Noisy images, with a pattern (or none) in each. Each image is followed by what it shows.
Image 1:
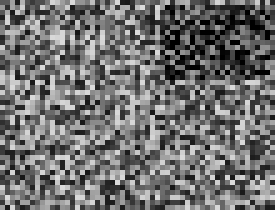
one block
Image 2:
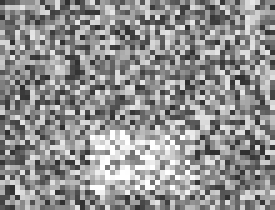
one block
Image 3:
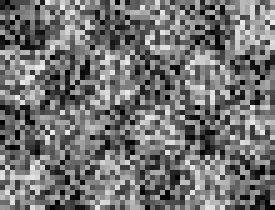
a checkerboard
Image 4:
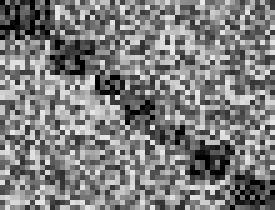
blocks along the diagonal
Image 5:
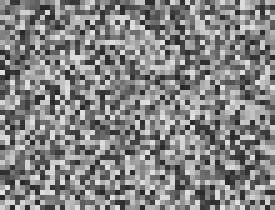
only noise
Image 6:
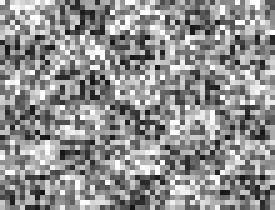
a checkerboard
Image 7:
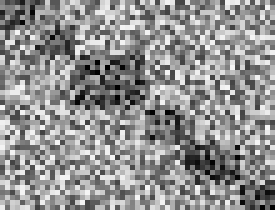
blocks along the diagonal
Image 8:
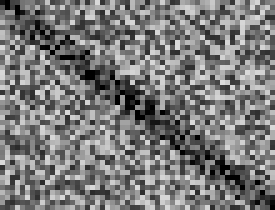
a diagonal band
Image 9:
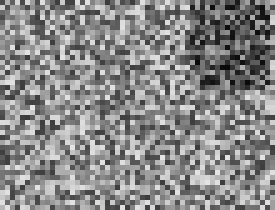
one block
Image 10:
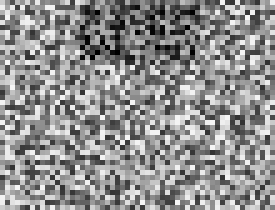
one block
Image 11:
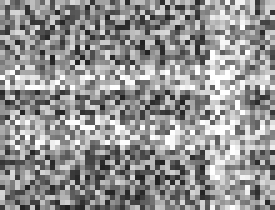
bands of rows crossing bands of columns
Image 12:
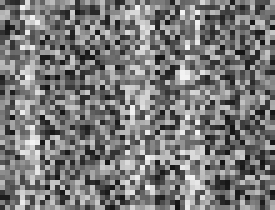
bands of columns
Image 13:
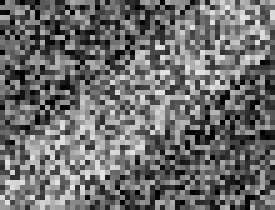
a diagonal band
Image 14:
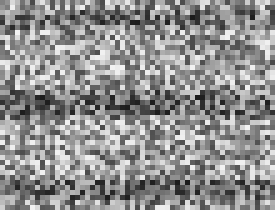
bands of rows
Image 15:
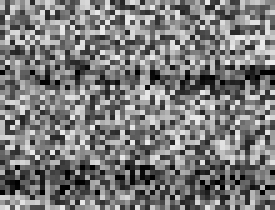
bands of rows
